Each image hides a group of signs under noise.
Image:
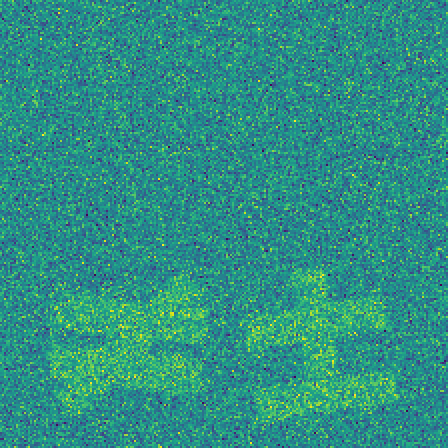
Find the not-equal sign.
bottom left
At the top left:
nothing
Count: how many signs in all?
2
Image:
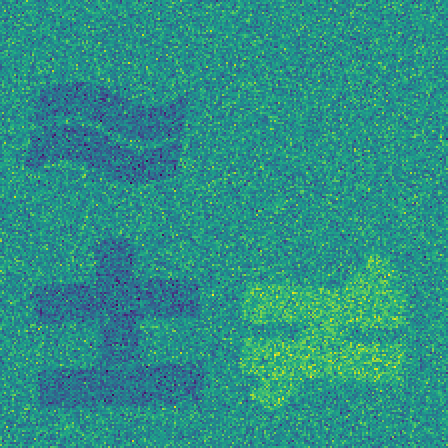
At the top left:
approximately sign
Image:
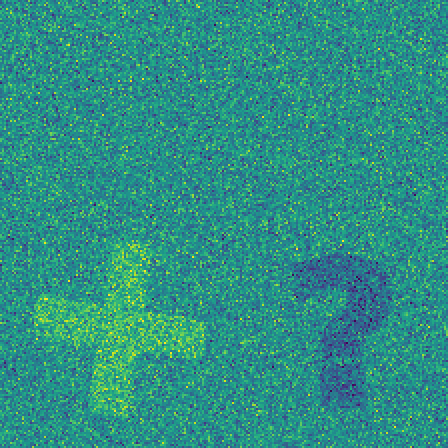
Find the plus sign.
bottom left
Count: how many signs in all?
2
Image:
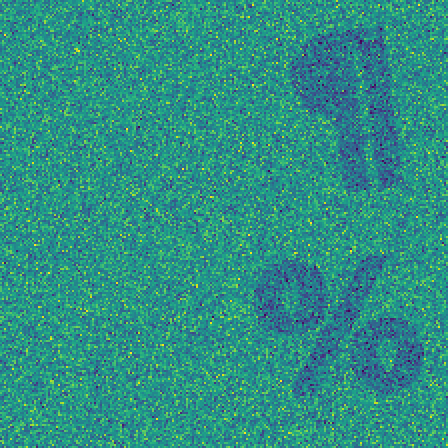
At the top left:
nothing
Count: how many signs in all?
2
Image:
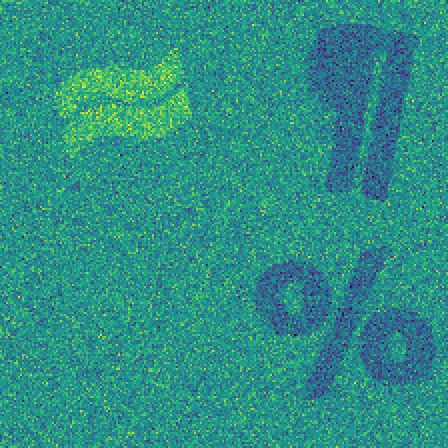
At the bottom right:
percent sign
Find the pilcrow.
top right
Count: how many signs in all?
3
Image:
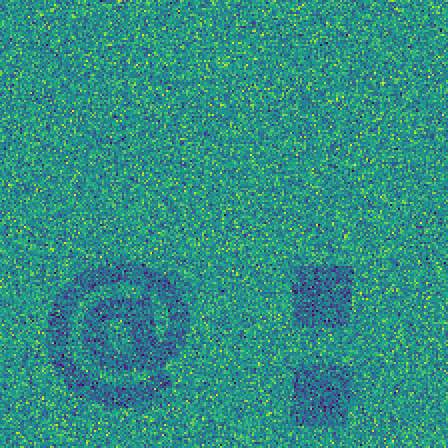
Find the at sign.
bottom left
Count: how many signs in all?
2
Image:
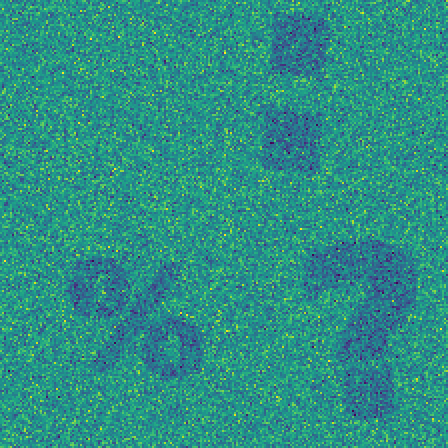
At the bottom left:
percent sign
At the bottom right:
question mark
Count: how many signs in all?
3
